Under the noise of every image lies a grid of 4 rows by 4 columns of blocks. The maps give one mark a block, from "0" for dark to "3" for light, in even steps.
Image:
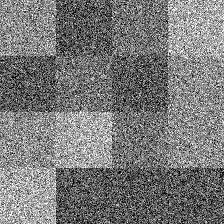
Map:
2 0 1 3
0 1 0 2
2 3 1 2
3 0 0 0
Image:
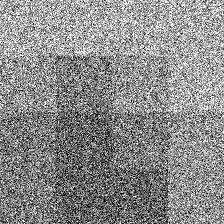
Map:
3 3 3 3
2 1 2 3
1 0 1 2
1 0 0 2
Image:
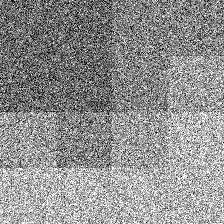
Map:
0 0 1 1
0 0 1 2
2 1 2 3
3 3 3 3
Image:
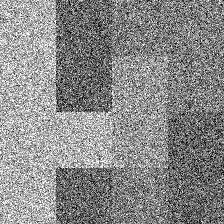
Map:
3 0 1 1
3 0 2 1
3 3 2 0
3 0 1 0
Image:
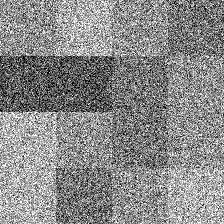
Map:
2 3 2 1
0 0 1 2
3 2 1 2
3 1 2 3
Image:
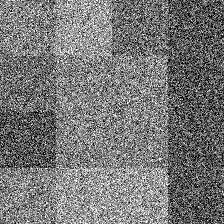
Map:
2 3 1 0
1 2 2 0
0 2 2 0
2 3 3 0
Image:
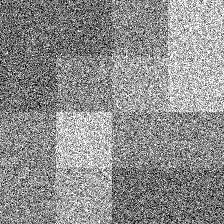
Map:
0 0 1 3
0 1 2 3
1 3 1 1
1 2 0 0
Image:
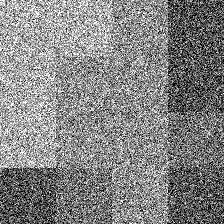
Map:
3 3 2 0
3 2 2 0
3 2 2 1
0 1 2 0
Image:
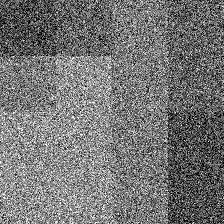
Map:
0 1 2 1
2 3 2 1
3 3 2 0
3 3 2 0
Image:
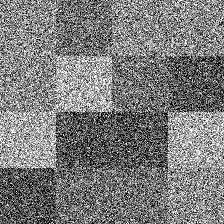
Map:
2 1 2 2
2 3 1 0
3 0 0 3
0 1 1 2
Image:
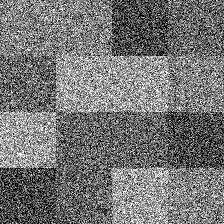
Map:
2 2 0 1
1 3 3 2
3 1 1 0
0 1 3 2
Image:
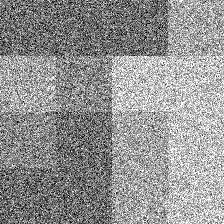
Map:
0 0 0 2
2 1 3 3
1 0 2 3
0 0 2 3
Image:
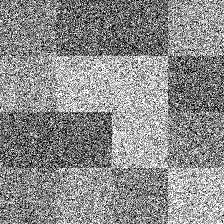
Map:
1 0 0 2
2 3 3 0
0 0 3 1
1 2 1 3
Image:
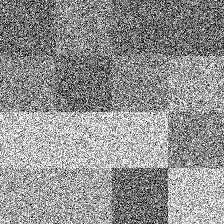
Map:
0 1 0 0
1 0 1 2
3 3 3 1
2 2 0 3
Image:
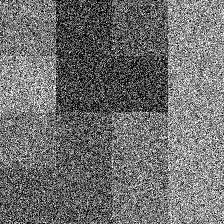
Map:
2 0 1 3
3 0 0 3
2 1 2 3
1 1 2 3
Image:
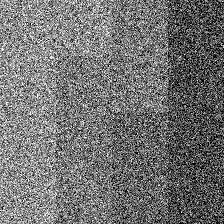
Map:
3 3 2 0
3 2 2 0
3 2 1 0
3 2 1 0
